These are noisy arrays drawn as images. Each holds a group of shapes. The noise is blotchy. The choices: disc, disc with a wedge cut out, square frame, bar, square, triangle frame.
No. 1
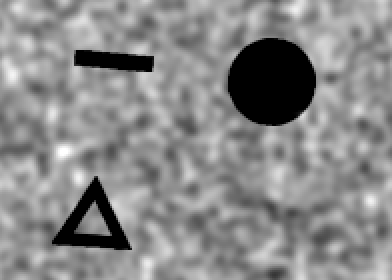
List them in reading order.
top left: bar; top right: disc; bottom left: triangle frame
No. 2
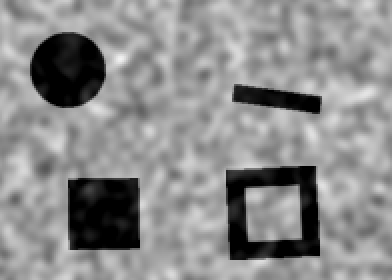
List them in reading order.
top left: disc; top right: bar; bottom left: square; bottom right: square frame
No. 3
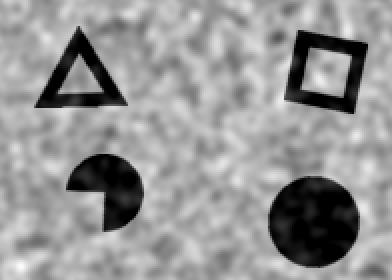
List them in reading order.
top left: triangle frame; top right: square frame; bottom left: disc with a wedge cut out; bottom right: disc
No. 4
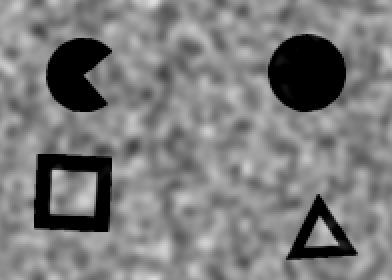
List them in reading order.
top left: disc with a wedge cut out; top right: disc; bottom left: square frame; bottom right: triangle frame
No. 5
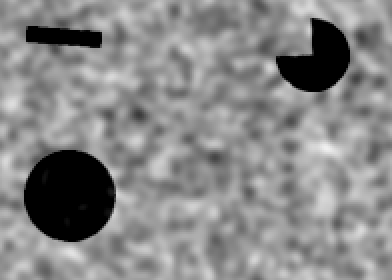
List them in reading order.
top left: bar; top right: disc with a wedge cut out; bottom left: disc
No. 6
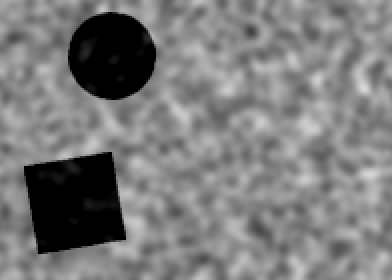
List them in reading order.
top left: disc; bottom left: square
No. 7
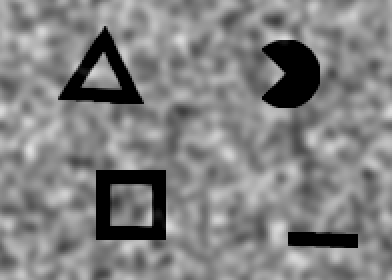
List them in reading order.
top left: triangle frame; top right: disc with a wedge cut out; bottom left: square frame; bottom right: bar
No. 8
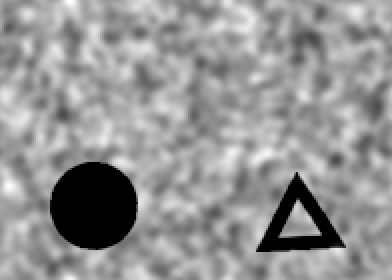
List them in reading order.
bottom left: disc; bottom right: triangle frame
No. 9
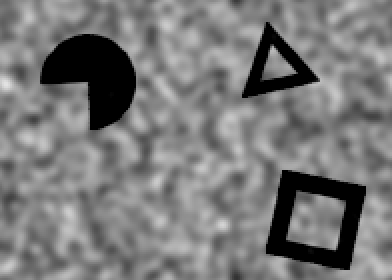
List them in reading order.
top left: disc with a wedge cut out; top right: triangle frame; bottom right: square frame
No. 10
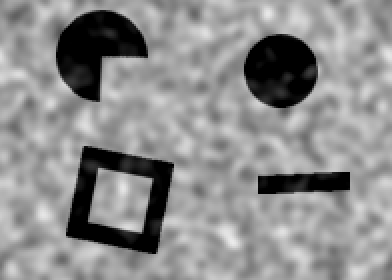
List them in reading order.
top left: disc with a wedge cut out; top right: disc; bottom left: square frame; bottom right: bar
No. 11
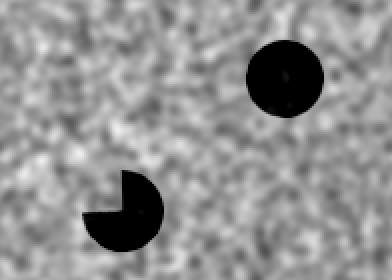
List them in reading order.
top right: disc; bottom left: disc with a wedge cut out
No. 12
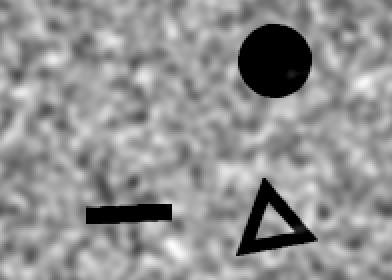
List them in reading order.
top right: disc; bottom left: bar; bottom right: triangle frame
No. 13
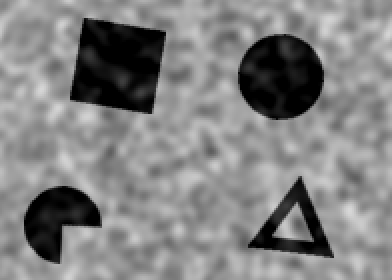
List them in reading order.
top left: square; top right: disc; bottom left: disc with a wedge cut out; bottom right: triangle frame
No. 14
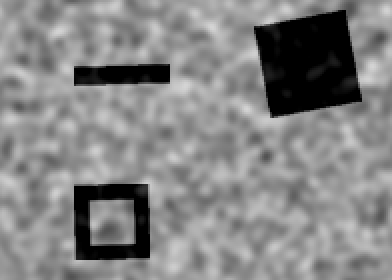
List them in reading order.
top left: bar; top right: square; bottom left: square frame
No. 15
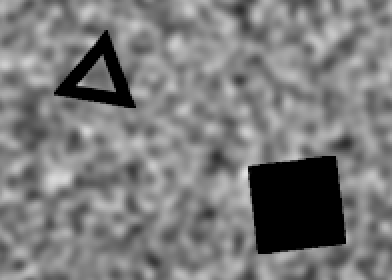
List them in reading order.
top left: triangle frame; bottom right: square
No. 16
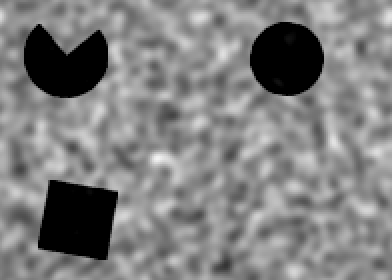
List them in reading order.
top left: disc with a wedge cut out; top right: disc; bottom left: square
